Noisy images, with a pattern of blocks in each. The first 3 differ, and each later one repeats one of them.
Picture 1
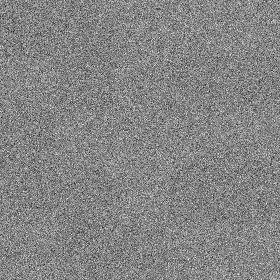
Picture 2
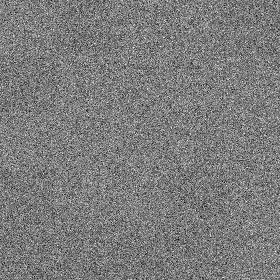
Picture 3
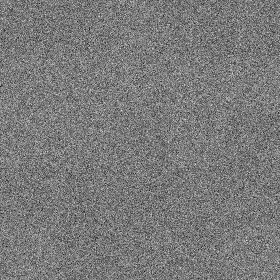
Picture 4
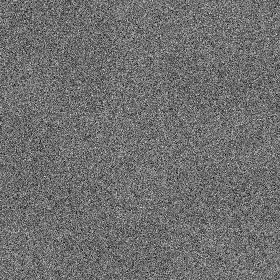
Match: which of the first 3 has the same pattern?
1
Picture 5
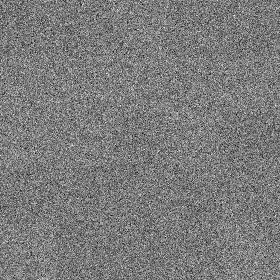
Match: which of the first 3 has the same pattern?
3
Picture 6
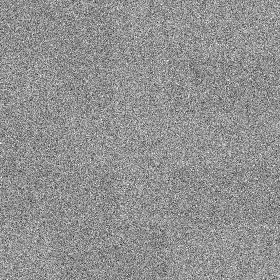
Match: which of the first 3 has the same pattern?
1
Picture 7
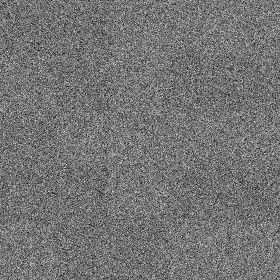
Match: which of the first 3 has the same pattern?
1
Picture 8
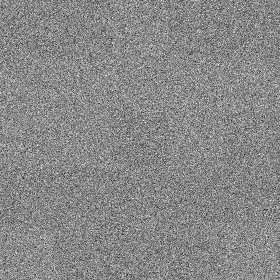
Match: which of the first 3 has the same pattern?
3
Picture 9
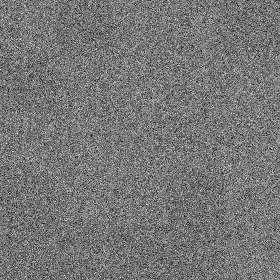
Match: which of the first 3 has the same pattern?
2
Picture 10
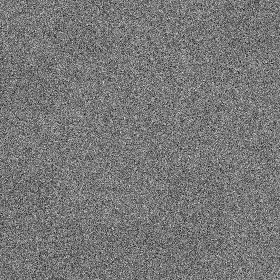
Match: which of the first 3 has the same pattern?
2
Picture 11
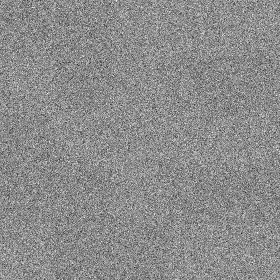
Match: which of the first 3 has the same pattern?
1
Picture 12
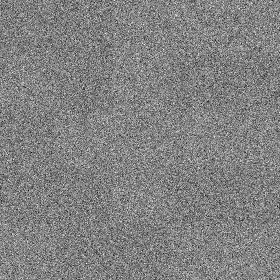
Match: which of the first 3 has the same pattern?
1
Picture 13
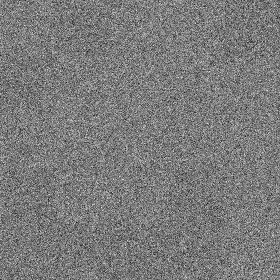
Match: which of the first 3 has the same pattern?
2
